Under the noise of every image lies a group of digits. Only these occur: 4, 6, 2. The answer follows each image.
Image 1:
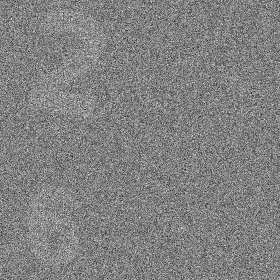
top left: light 2; bottom left: light 6
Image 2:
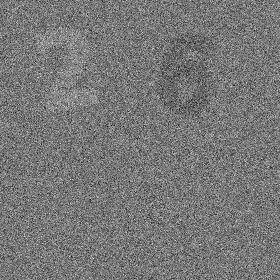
top left: light 2; top right: dark 6
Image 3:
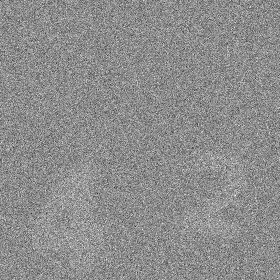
bottom left: light 4; bottom right: light 2
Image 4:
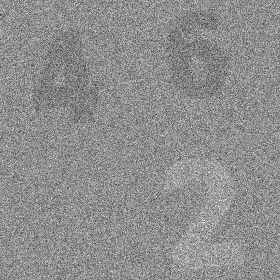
top left: dark 4; top right: dark 6; bottom right: light 2
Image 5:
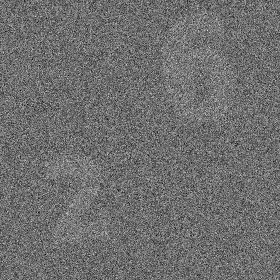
top right: light 6; bottom left: light 2
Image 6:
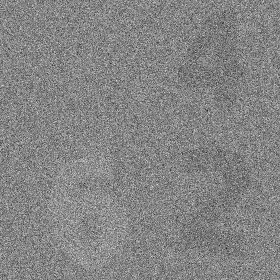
top right: dark 4; bottom left: light 6; bottom right: dark 2
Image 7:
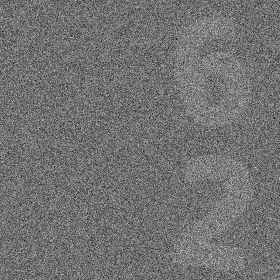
top right: light 6; bottom right: light 2
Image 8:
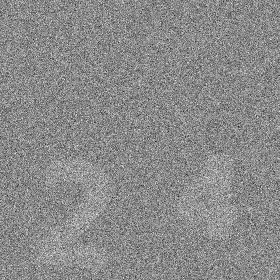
bottom left: light 2; bottom right: light 4
